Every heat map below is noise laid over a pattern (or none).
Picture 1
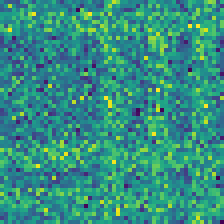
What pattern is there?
bands of rows crossing bands of columns
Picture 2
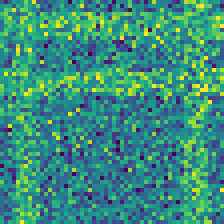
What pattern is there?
bands of rows crossing bands of columns
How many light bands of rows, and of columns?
2 and 2
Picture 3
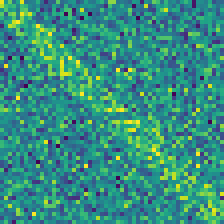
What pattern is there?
a diagonal band
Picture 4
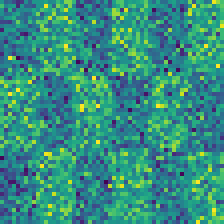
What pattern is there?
a checkerboard
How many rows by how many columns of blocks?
3 by 6
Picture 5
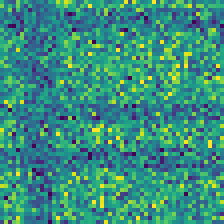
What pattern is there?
bands of rows crossing bands of columns
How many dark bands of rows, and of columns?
3 and 1
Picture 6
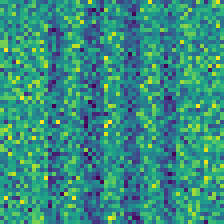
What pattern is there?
bands of columns
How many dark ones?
4
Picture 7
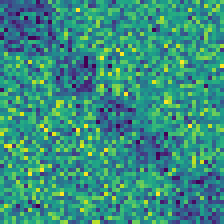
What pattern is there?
blocks along the diagonal
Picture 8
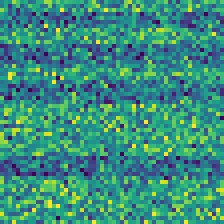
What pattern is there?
bands of rows
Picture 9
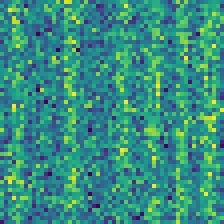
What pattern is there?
bands of columns
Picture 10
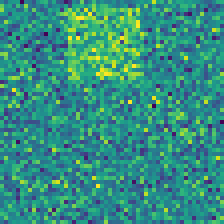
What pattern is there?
one block
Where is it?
top middle
